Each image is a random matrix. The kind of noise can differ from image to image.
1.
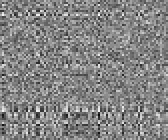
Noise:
low rank plus noise
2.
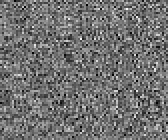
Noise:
low rank plus noise
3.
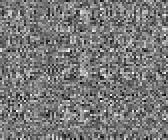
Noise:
low rank plus noise
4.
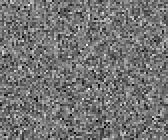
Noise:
independent entries
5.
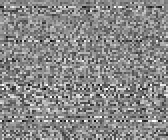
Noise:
rows of uneven size
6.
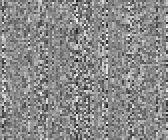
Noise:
columns of uneven size
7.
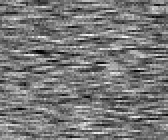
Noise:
streaked along the rows
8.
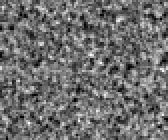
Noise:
blotchy
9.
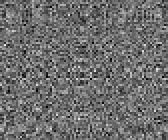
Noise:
low rank plus noise
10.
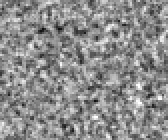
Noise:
blotchy
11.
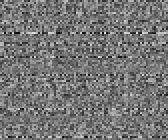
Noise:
rows of uneven size
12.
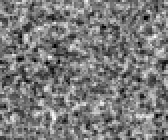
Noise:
blotchy
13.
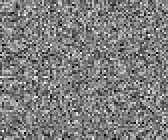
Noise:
low rank plus noise
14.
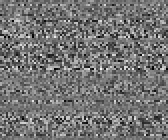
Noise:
rows of uneven size
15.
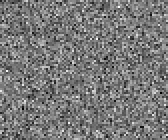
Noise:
independent entries
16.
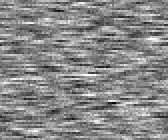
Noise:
streaked along the rows
